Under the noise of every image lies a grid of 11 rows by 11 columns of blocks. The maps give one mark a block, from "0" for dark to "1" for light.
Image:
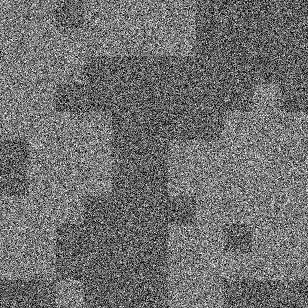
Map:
1 1 0 1 1 1 1 0 0 0 0
1 1 1 1 1 1 1 0 0 0 0
1 1 1 0 0 0 0 0 0 0 0
1 1 0 0 0 0 0 0 0 1 0
1 1 1 1 0 0 0 0 1 1 1
0 1 1 1 0 0 1 1 1 1 1
0 1 1 1 0 0 1 1 1 1 1
1 1 1 0 0 0 0 1 1 1 1
1 1 0 0 0 0 1 1 0 1 1
1 1 0 0 0 0 1 1 1 1 1
0 0 1 0 0 0 1 1 0 0 0
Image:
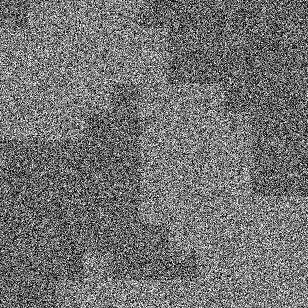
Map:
0 1 1 1 1 0 0 0 0 0 0
1 1 1 1 1 1 0 0 0 0 0
1 1 1 1 1 1 0 0 0 0 0
1 1 1 1 0 1 1 1 0 0 0
1 1 1 0 0 1 1 1 1 0 0
0 0 0 0 0 1 1 1 1 0 0
0 0 0 0 0 1 1 1 1 0 0
0 0 0 0 0 1 1 1 1 1 1
0 0 0 0 0 0 1 1 1 1 1
0 0 0 1 0 0 0 1 1 1 1
0 0 1 1 1 1 1 1 1 1 1
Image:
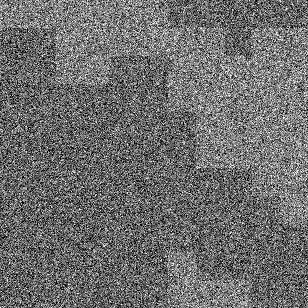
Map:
1 1 1 1 1 1 0 0 0 0 0
0 0 1 1 1 1 1 1 0 1 1
0 0 1 1 0 0 1 1 1 1 1
0 0 0 0 0 0 1 1 1 1 1
0 0 0 0 0 0 0 1 1 1 1
0 0 0 0 0 0 0 1 1 1 1
0 0 0 0 0 0 0 0 0 1 1
0 0 0 0 0 0 0 0 0 0 1
0 0 0 0 0 0 0 0 0 0 0
0 0 0 0 0 0 1 0 0 0 0
0 0 0 0 0 0 1 1 1 0 0
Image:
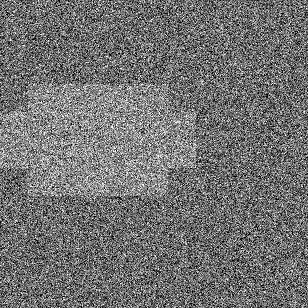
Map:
0 0 0 0 0 0 0 0 0 0 0
0 0 0 0 0 0 0 0 0 0 0
0 0 0 0 0 0 0 0 0 0 0
0 1 1 1 1 1 0 0 0 0 0
1 1 1 1 1 1 1 0 0 0 0
1 1 1 1 1 1 1 0 0 0 0
0 1 1 1 1 1 0 0 0 0 0
0 0 0 0 0 0 0 0 0 0 0
0 0 0 0 0 0 0 0 0 0 0
0 0 0 0 0 0 0 0 0 0 0
0 0 0 0 0 0 0 0 0 0 0
